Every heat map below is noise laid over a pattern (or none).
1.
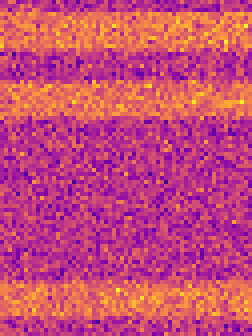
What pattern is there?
bands of rows
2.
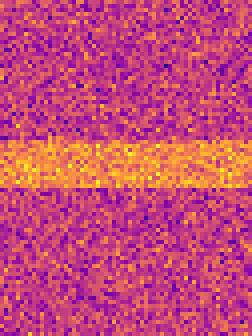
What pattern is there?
one band of rows
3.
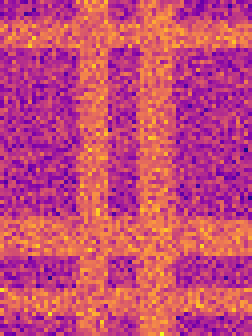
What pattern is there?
bands of rows crossing bands of columns
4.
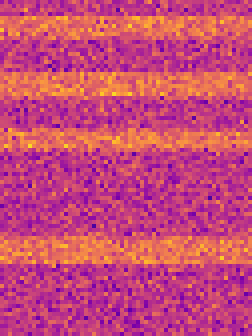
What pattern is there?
bands of rows
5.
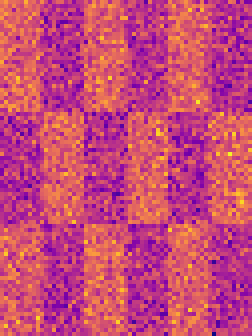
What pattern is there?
a checkerboard
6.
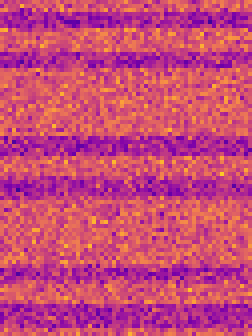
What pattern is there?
bands of rows
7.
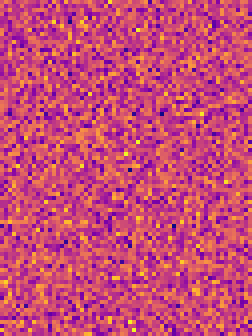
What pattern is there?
only noise
